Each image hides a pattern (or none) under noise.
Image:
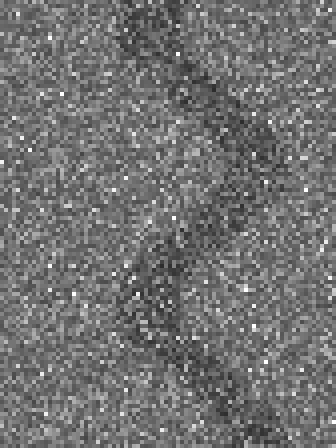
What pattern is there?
a wavy band
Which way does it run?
top to bottom
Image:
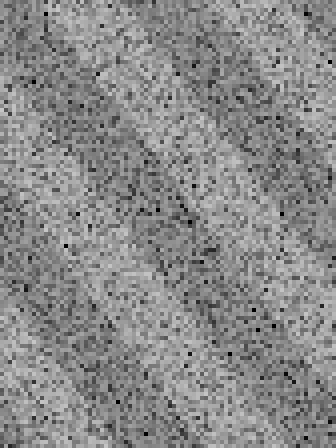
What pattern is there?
diagonal stripes
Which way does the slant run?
top left to bottom right
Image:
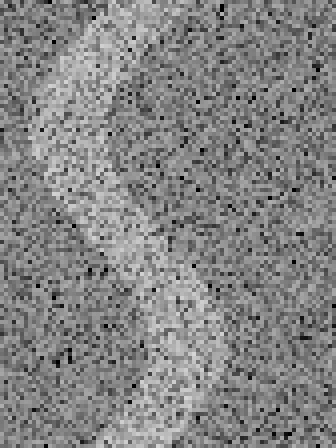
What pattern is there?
a wavy band
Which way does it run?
top to bottom
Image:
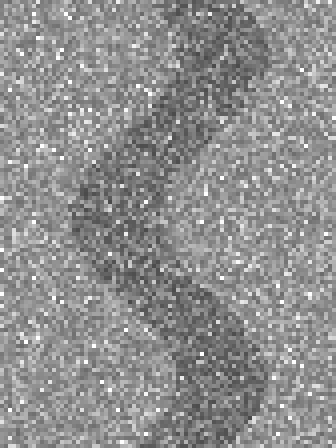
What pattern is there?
a wavy band
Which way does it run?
top to bottom
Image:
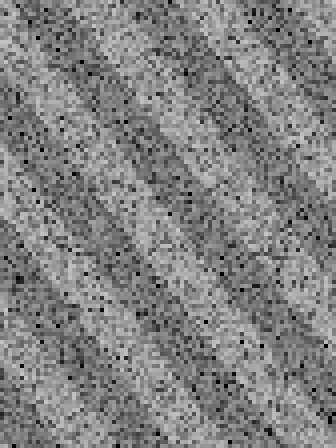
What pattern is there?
diagonal stripes
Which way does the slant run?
top left to bottom right
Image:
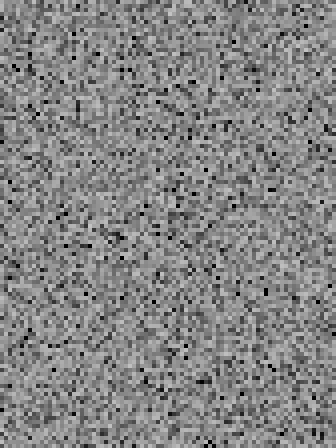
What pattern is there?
only noise
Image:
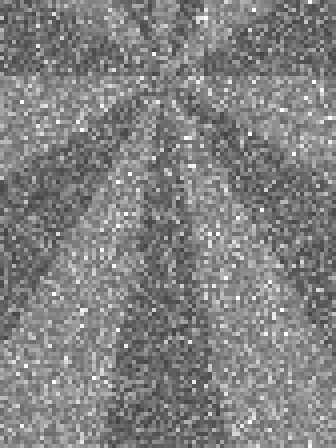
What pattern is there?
spokes from one point
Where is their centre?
top middle
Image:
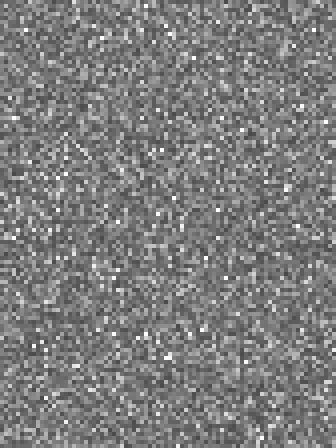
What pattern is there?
only noise
